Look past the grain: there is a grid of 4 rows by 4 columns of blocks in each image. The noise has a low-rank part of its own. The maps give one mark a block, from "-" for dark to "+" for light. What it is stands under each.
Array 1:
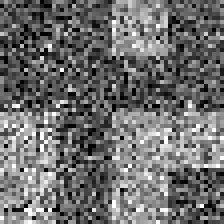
- - + -
- - - -
+ - + +
+ - + -
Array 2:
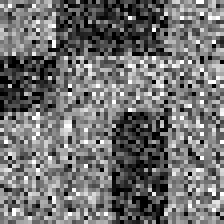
+ - - +
- + + +
+ + - +
+ + - +
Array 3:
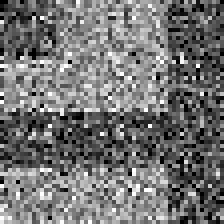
- + + -
+ + + -
- - - -
+ + + -
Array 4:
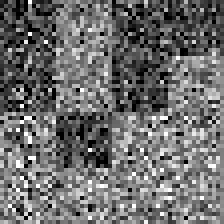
- + - -
- + - +
+ - + +
+ + + +
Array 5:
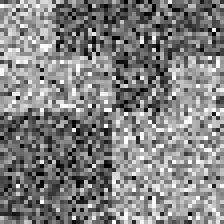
+ - - -
+ + - +
- - + +
- - + +
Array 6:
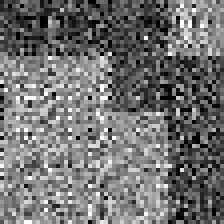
- - - +
+ + - -
+ + + -
+ + + -
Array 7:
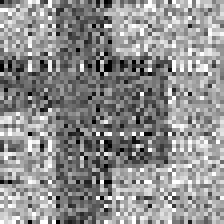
+ - + +
- - - +
+ - - +
+ - + +
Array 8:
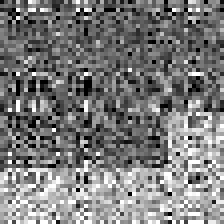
- - - -
- - - -
- - - +
+ + + +
